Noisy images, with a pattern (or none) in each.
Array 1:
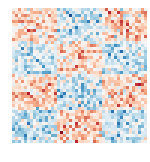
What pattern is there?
a checkerboard
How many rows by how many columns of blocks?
4 by 3
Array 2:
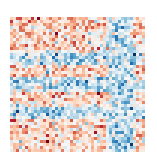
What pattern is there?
bands of rows crossing bands of columns
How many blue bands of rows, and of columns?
3 and 1
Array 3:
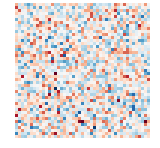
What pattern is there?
only noise
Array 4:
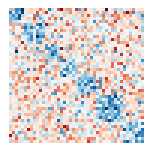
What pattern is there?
blocks along the diagonal
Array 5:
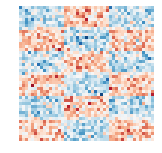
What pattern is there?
a checkerboard
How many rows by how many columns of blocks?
6 by 3
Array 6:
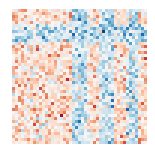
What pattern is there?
bands of rows crossing bands of columns
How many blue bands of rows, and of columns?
1 and 3
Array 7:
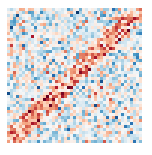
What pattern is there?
a diagonal band
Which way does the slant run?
bottom left to top right
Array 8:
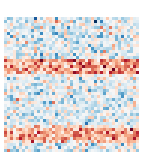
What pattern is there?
bands of rows
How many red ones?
2
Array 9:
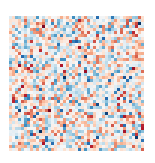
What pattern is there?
only noise
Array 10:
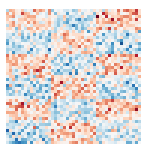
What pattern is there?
a checkerboard
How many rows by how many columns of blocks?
6 by 3
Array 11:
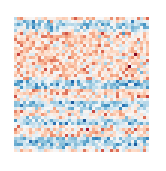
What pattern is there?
bands of rows
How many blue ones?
5
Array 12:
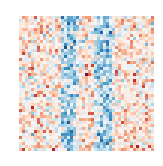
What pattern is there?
bands of columns
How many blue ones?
2
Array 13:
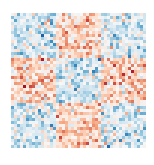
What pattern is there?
a checkerboard
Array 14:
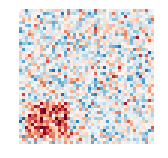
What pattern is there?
one block
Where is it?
bottom left
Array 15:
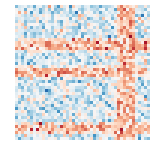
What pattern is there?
bands of rows crossing bands of columns
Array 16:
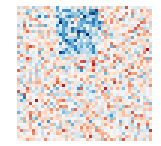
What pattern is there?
one block
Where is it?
top middle
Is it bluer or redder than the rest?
bluer
